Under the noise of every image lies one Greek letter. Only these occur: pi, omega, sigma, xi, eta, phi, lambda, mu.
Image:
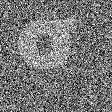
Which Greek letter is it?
sigma
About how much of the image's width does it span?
half
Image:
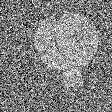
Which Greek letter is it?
phi
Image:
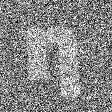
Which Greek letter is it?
eta
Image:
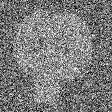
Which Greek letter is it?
phi
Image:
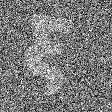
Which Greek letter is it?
xi
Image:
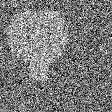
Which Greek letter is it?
phi
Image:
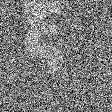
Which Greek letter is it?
xi
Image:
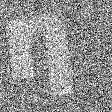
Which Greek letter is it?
eta
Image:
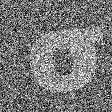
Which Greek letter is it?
sigma
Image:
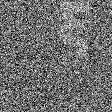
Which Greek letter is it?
xi
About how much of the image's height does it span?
half
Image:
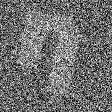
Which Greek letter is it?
eta
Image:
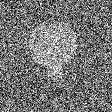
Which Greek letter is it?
phi
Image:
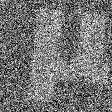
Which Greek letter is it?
mu
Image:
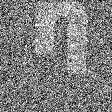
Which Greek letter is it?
eta
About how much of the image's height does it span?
two thirds
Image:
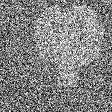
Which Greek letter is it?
phi
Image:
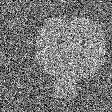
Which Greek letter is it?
phi
